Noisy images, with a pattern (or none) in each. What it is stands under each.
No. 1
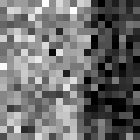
a sharp edge
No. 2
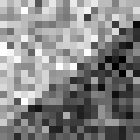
a sharp edge
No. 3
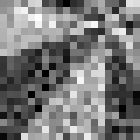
spokes from one point
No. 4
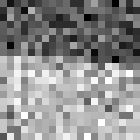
a sharp edge
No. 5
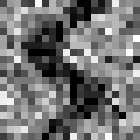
a wavy band
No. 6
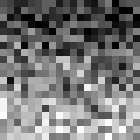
a smooth slope
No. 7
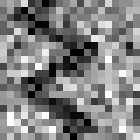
a wavy band
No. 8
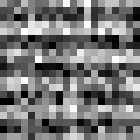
horizontal stripes
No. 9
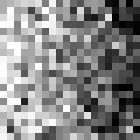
a smooth slope
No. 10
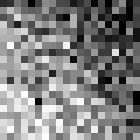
a smooth slope
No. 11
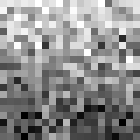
a smooth slope
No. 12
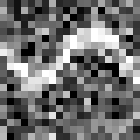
a wavy band
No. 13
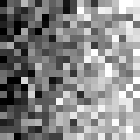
a smooth slope
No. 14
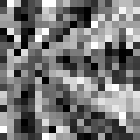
spokes from one point
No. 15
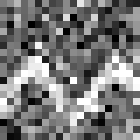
a wavy band
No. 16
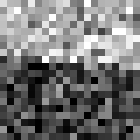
a sharp edge
